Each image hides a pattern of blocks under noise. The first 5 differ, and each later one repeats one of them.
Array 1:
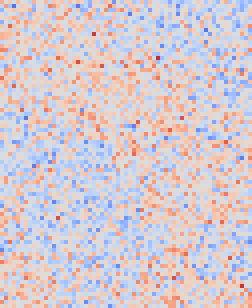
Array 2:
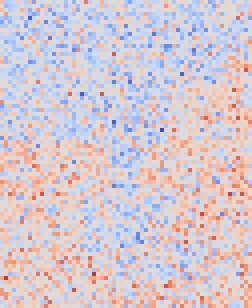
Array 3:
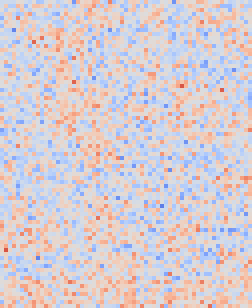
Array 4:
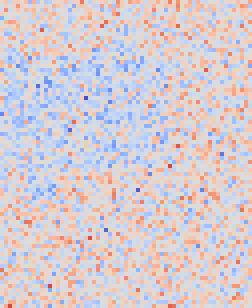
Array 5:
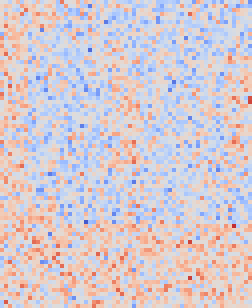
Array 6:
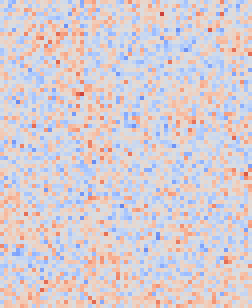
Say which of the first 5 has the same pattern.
3
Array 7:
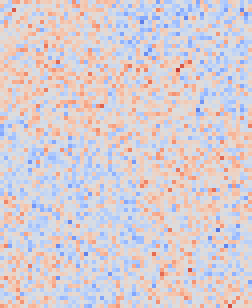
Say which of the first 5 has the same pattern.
1
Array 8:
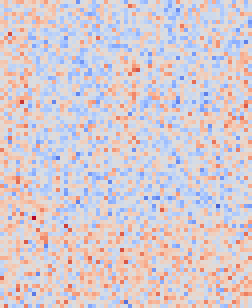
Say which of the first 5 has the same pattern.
5
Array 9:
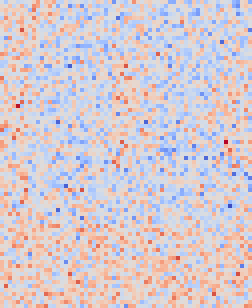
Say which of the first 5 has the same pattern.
5
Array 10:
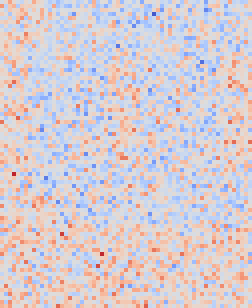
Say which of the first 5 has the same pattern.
5
